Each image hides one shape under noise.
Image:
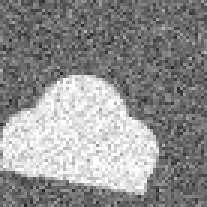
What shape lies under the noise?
cloud
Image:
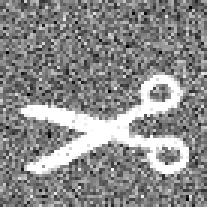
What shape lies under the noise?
pair of scissors
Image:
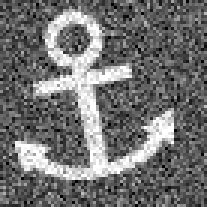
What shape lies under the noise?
anchor
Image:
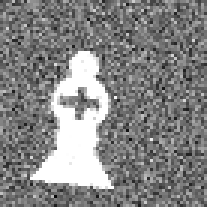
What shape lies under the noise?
chess bishop
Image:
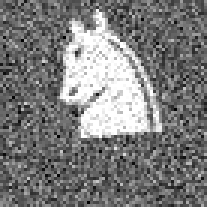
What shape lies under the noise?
chess knight
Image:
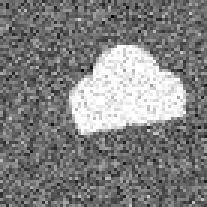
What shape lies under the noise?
cloud
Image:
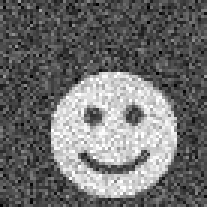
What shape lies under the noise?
smiling face
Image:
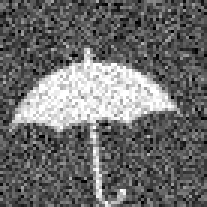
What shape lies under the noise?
umbrella
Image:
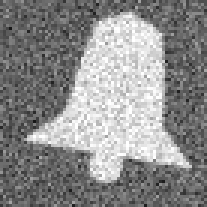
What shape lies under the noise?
bell
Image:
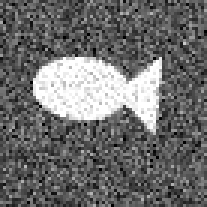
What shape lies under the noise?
fish
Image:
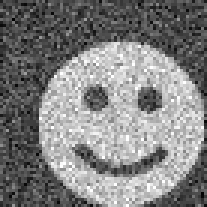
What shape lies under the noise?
smiling face
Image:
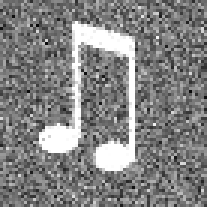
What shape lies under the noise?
pair of musical notes
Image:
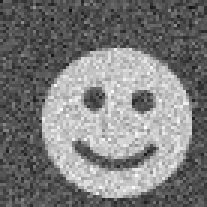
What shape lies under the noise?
smiling face
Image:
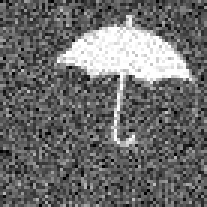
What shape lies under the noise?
umbrella
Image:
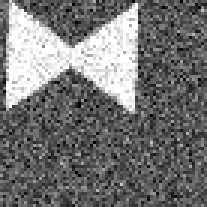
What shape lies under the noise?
bow tie
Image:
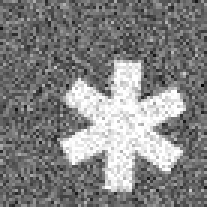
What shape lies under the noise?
asterisk
